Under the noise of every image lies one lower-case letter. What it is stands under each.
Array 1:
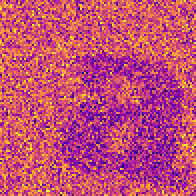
a
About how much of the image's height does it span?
two thirds
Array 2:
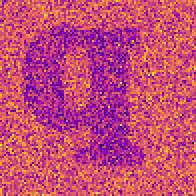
q
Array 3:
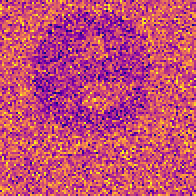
e
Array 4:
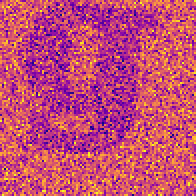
g
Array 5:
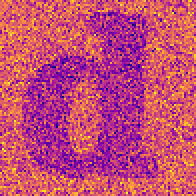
d
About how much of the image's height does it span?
nearly all
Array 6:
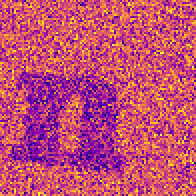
n
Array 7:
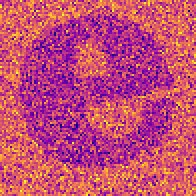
e
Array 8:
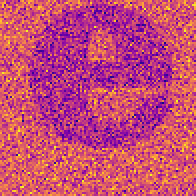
e
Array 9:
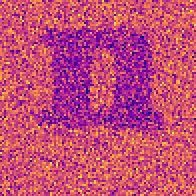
n
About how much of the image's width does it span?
two thirds
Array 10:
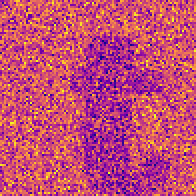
t
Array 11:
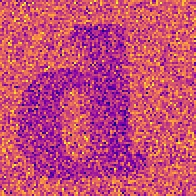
d
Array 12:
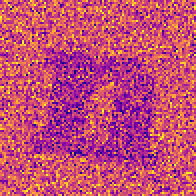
n
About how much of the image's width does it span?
two thirds
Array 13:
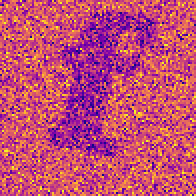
f
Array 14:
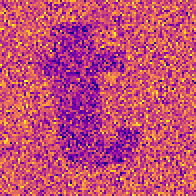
t
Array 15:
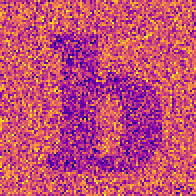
b
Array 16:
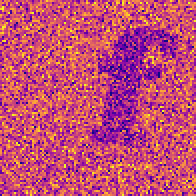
f
